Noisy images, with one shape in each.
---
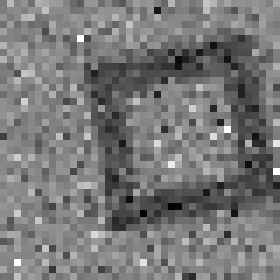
square frame
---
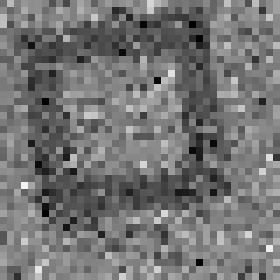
square frame
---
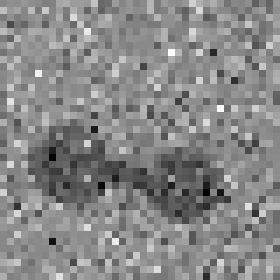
dumbbell
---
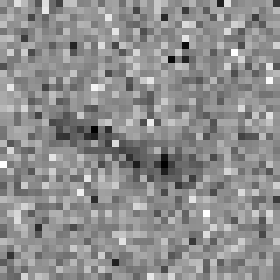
bar
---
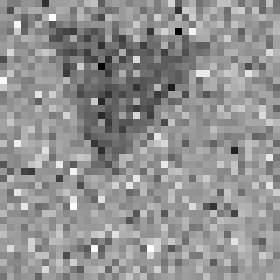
triangle
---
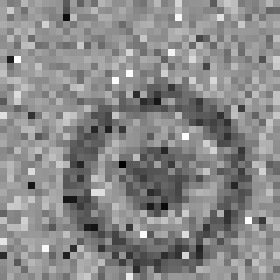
bullseye
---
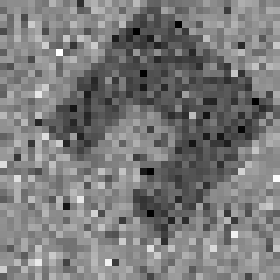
square with a notch
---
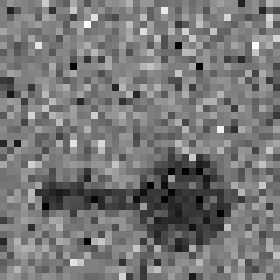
lollipop
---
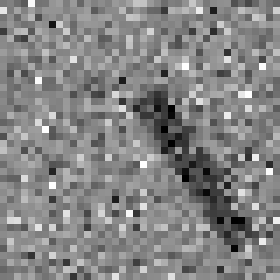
bar
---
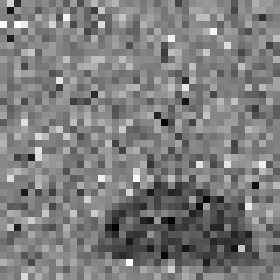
half disc
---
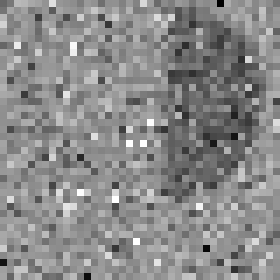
half disc
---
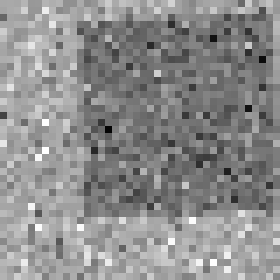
square
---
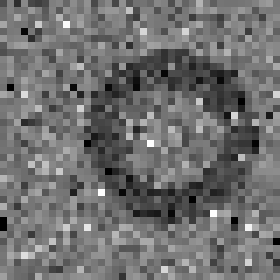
ring
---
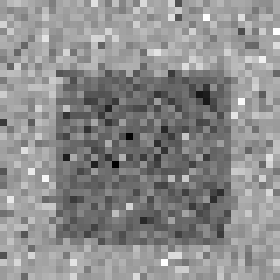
square
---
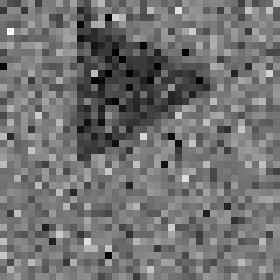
triangle
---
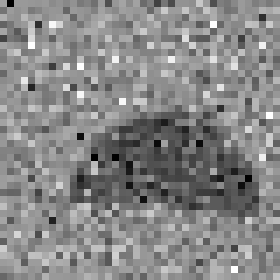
half disc
